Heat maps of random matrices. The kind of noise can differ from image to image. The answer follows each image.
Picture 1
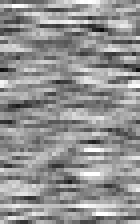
streaked along the rows
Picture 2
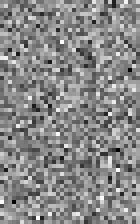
independent entries
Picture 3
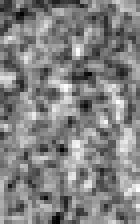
blotchy
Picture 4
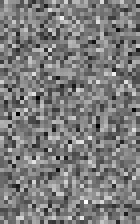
independent entries
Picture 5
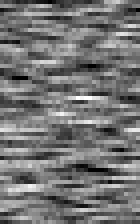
streaked along the rows
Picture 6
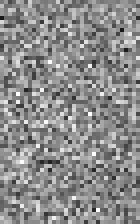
independent entries
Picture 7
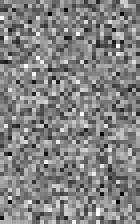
independent entries
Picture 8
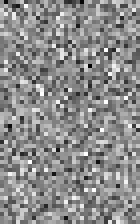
independent entries
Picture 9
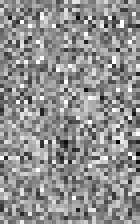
low rank plus noise
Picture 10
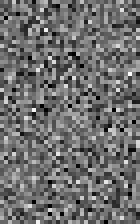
independent entries
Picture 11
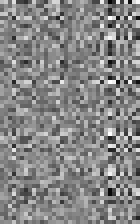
low rank plus noise
